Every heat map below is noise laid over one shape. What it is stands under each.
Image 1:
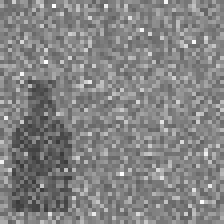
bottle
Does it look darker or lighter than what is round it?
darker
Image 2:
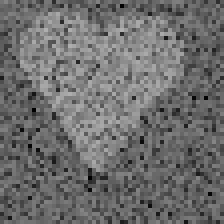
heart
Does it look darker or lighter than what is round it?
lighter
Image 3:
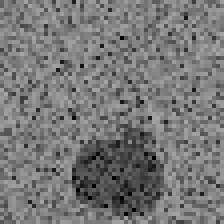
apple
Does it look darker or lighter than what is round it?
darker
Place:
bottom middle
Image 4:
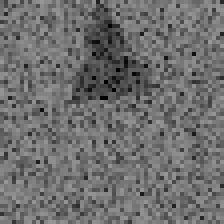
chess pawn
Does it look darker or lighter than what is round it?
darker
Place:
top middle
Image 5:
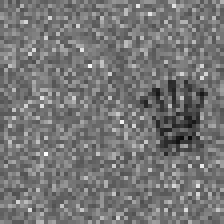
chess queen
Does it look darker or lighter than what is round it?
darker
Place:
middle right
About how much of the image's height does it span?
a third
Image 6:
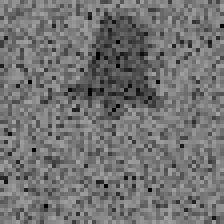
bell
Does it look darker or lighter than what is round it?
darker
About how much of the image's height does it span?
half
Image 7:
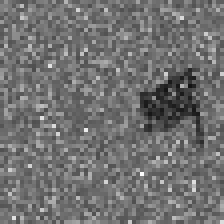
flag
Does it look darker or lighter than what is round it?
darker
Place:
middle right
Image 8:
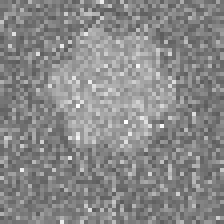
flower
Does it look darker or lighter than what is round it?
lighter
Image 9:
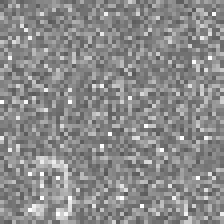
pair of musical notes
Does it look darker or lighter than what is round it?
lighter
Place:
bottom left
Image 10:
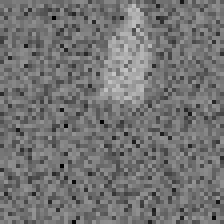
bottle
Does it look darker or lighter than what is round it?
lighter
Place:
top middle
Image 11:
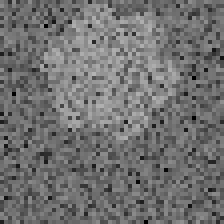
flower
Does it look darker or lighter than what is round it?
lighter
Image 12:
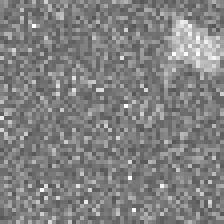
flag
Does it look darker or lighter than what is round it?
lighter
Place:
top right
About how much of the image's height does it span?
a third
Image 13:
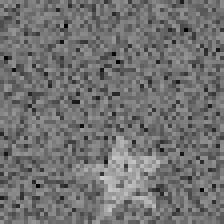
star
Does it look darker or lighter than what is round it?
lighter
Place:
bottom middle
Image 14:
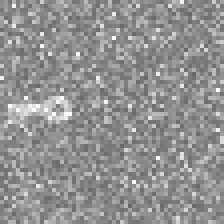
key
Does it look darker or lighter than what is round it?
lighter
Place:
middle left
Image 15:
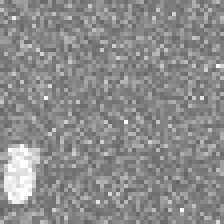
footprint
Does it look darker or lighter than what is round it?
lighter
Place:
bottom left
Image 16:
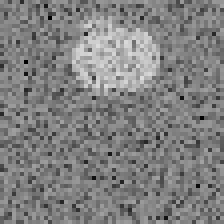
apple
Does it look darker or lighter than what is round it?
lighter
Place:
top middle
